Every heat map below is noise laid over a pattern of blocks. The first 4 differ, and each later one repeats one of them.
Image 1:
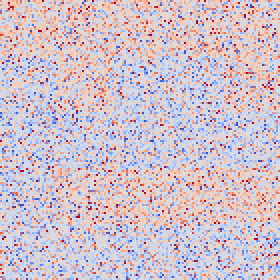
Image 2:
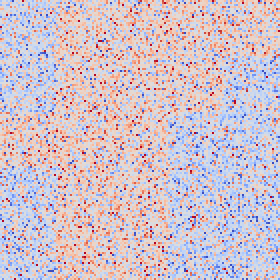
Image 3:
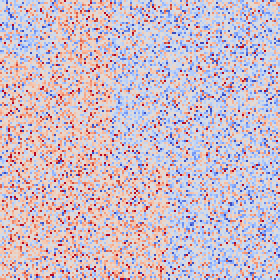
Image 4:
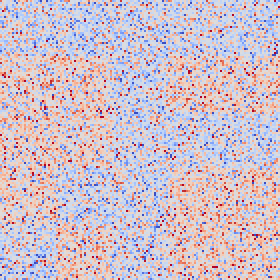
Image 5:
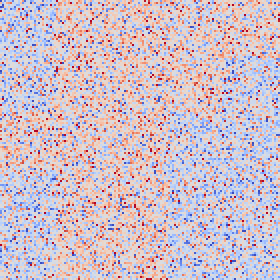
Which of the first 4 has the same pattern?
2
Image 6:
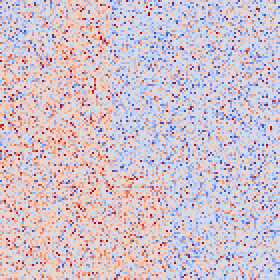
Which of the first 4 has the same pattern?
3
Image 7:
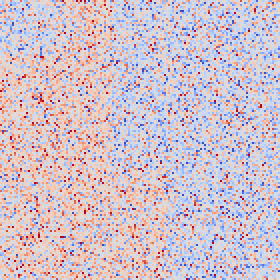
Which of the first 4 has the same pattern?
3
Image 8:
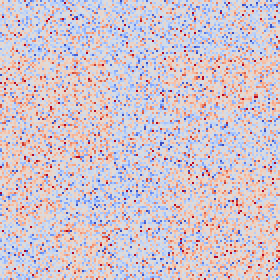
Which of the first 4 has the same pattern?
4
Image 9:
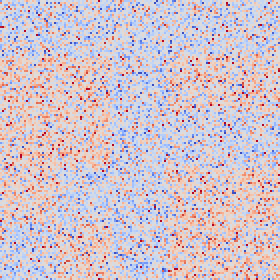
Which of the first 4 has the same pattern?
4
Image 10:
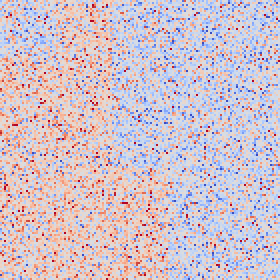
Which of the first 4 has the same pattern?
3
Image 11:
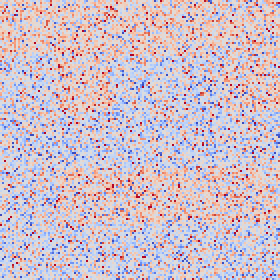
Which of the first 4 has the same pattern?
1
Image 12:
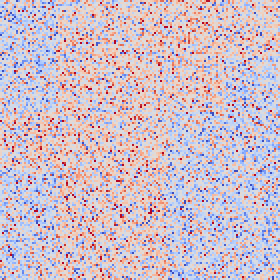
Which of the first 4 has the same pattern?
2
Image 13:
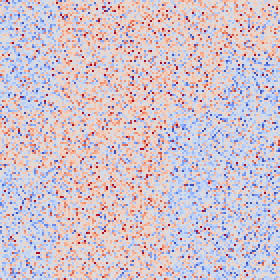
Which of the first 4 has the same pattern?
2
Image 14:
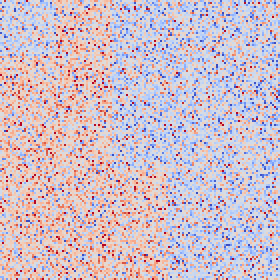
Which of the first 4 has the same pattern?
3
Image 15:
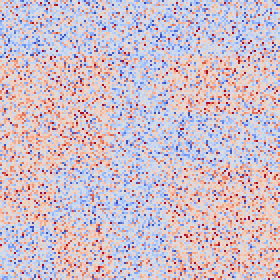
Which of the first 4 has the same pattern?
4
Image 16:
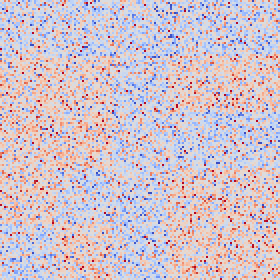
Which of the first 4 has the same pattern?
4
